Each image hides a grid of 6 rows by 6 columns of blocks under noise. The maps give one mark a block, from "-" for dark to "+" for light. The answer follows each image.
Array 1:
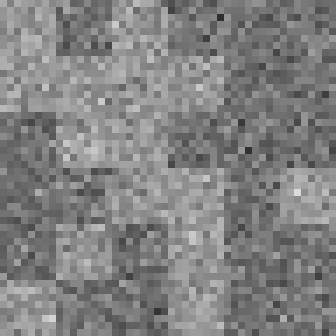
+ - + - - -
+ + + + - -
- + + - - -
- - + + - +
- + - + - -
+ - - + - -
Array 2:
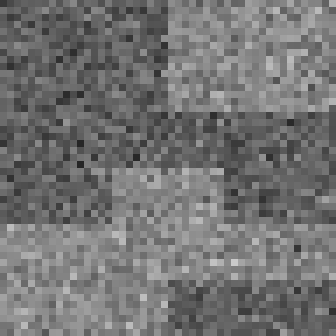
- - - + + +
- - - + + +
- - - - - -
- - + + - -
+ + + + + +
+ + + - - -
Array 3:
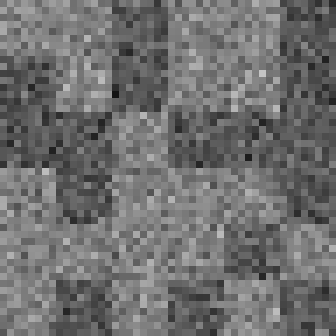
+ + - + + -
- + - + + -
- - + - - -
+ - + + + -
+ + + + - +
+ - + - + -
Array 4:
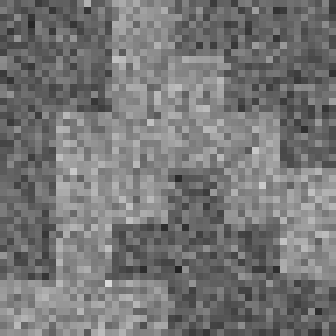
- - + - - -
- - + + - -
- + + + + -
- + + - + +
- + - - - +
+ + + - - -
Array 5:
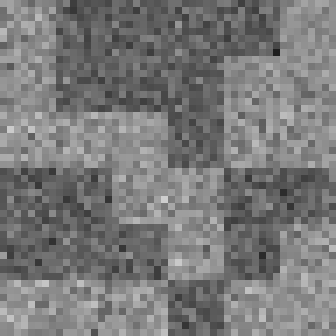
+ - - - - +
+ - - - + +
+ + + - + +
- - + + - -
- - - + - +
+ + + - + +
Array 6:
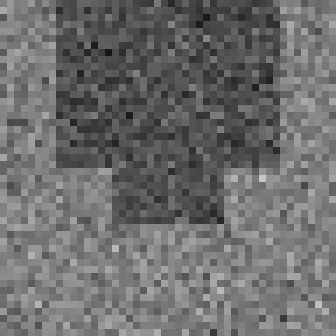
+ - - - - +
+ - - - - +
+ - - - - +
+ + - - + +
+ + + + + +
+ + + + + +
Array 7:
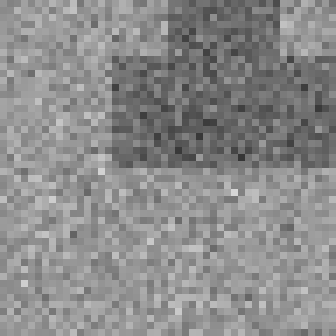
+ + + - - +
+ + - - - -
+ + - - - -
+ + + + + +
+ + + + + +
+ + + + + +
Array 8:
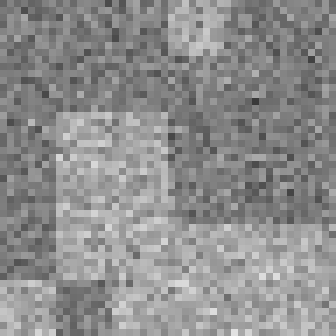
- - - + - -
- - - - - -
- + + - - -
- + + - - -
- + + + + +
+ - + + + +
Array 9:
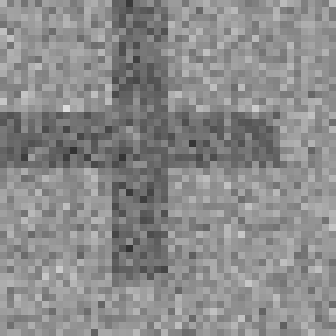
+ + - + + +
+ + - + + +
- - - - - +
+ + - + + +
+ + - + + +
+ + + + + +
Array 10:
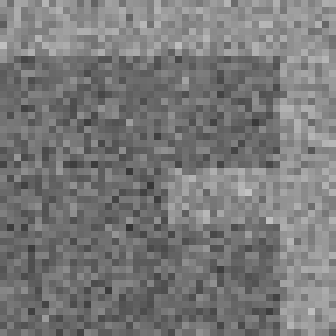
+ + + + + +
- - - - - +
- - - - - +
- - - + + +
- - - - - +
- - - - - +
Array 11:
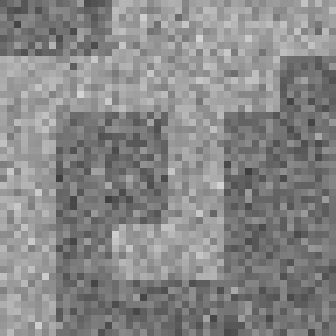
- - + + + +
+ + + + + -
+ - - + - -
+ - - + - -
+ - + + - -
+ - - - - -
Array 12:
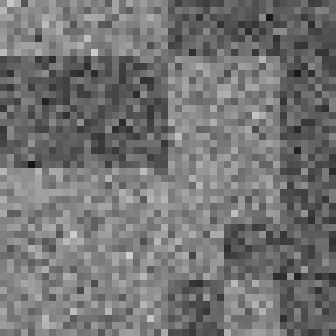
+ + + - - -
- - - + + -
- - - + + -
+ + + + + -
+ + + + - -
+ + + - + -
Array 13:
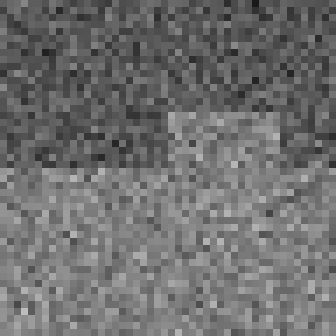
- - - - - -
- - - - - -
- - - + + -
+ + + + + +
+ + + + + +
+ + + + + +
